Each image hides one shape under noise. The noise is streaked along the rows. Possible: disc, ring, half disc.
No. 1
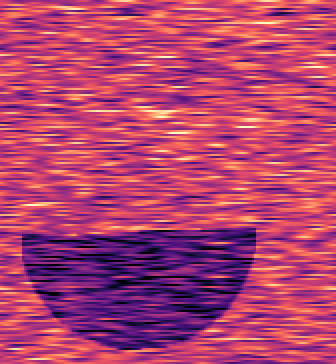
half disc
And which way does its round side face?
down
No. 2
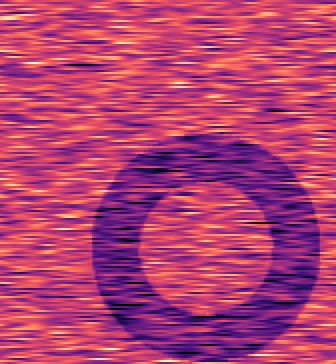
ring
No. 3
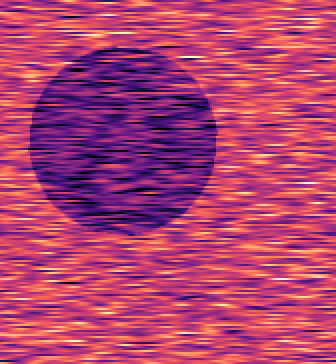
disc
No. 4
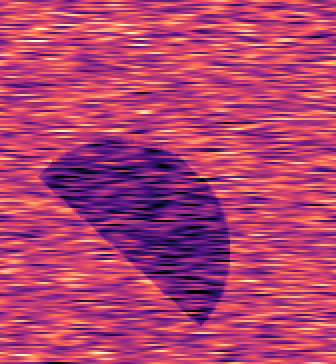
half disc
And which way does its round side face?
up and right
